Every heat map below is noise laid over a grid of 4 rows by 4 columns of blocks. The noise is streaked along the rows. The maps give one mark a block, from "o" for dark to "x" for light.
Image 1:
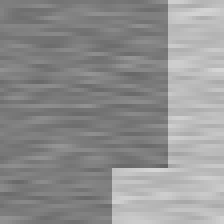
o o o x
o o o x
o o o x
o o x x
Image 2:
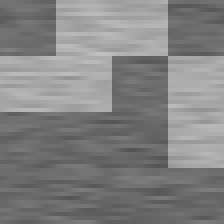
o x x o
x x o x
o o o x
o o o o
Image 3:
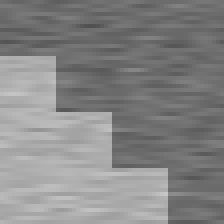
o o o o
x o o o
x x o o
x x x o
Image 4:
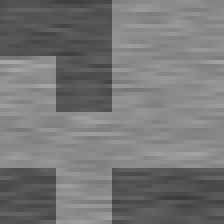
o o x x
x o x x
x x x x
o x o o
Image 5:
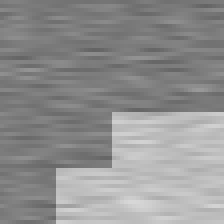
o o o o
o o o o
o o x x
o x x x
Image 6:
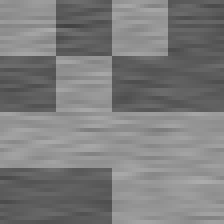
x o x o
o x o o
x x x x
o o x x
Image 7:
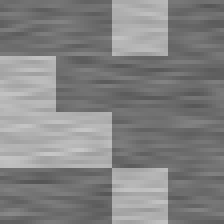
o o x o
x o o o
x x o o
o o x o
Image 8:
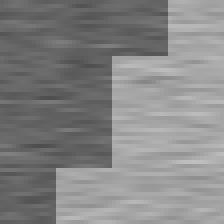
o o o x
o o x x
o o x x
o x x x
